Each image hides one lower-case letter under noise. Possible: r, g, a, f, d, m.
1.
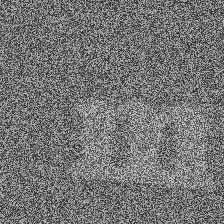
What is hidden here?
light m
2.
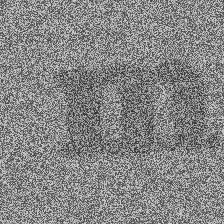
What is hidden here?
dark m
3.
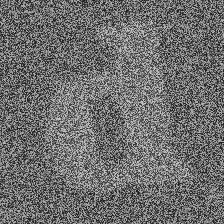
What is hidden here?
light d
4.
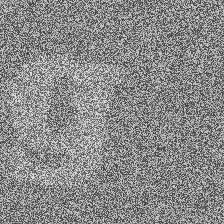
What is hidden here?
light g
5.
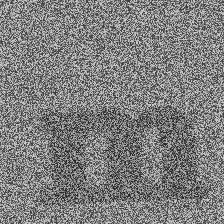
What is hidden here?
dark m
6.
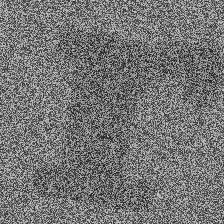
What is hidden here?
dark r
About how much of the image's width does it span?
nearly all
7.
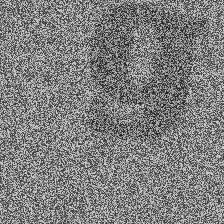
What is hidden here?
dark g
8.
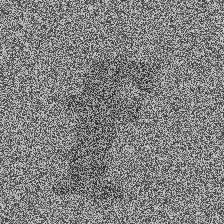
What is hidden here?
dark f
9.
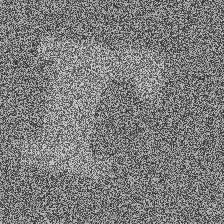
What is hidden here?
light r
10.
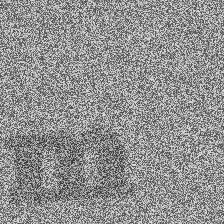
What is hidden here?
dark m
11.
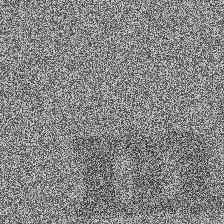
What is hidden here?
dark m
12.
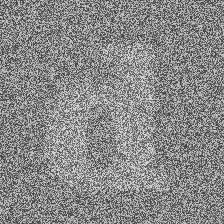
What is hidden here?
light d
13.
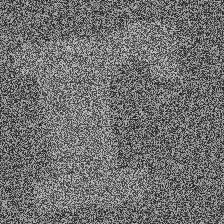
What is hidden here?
light r
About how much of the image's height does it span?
nearly all
